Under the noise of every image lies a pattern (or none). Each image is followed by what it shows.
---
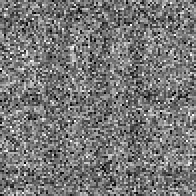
bands of rows crossing bands of columns
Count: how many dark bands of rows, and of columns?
3 and 3
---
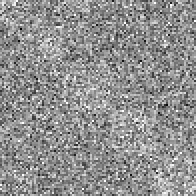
blocks along the diagonal
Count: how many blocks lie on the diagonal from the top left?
5
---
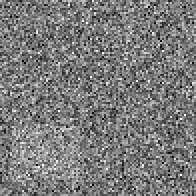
one block
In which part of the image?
bottom left
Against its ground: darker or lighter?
lighter
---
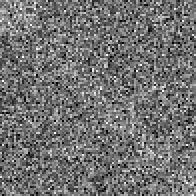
blocks along the diagonal
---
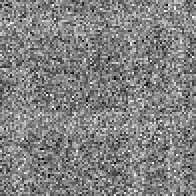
bands of rows crossing bands of columns
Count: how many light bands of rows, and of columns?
2 and 3
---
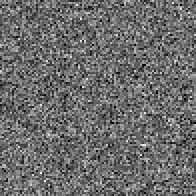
only noise
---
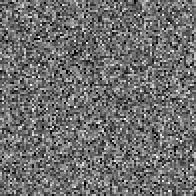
only noise
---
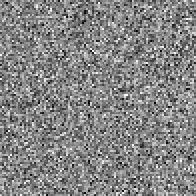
only noise
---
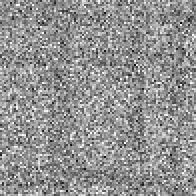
bands of rows crossing bands of columns
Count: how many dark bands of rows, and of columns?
3 and 3
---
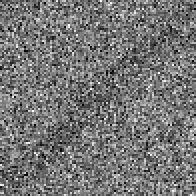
a diagonal band
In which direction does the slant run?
bottom left to top right
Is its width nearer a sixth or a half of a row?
a sixth
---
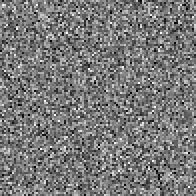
only noise
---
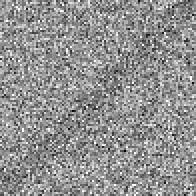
a diagonal band
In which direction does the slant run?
bottom left to top right
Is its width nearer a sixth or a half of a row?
a sixth
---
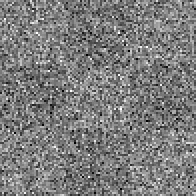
a checkerboard
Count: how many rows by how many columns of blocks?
3 by 3
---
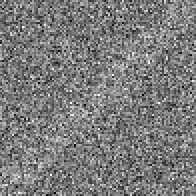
a diagonal band
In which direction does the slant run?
bottom left to top right
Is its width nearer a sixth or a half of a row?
a sixth
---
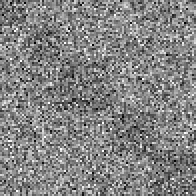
blocks along the diagonal
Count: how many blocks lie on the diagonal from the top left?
5
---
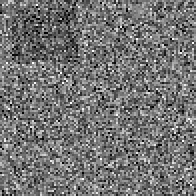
one block
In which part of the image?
top left
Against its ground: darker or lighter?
darker
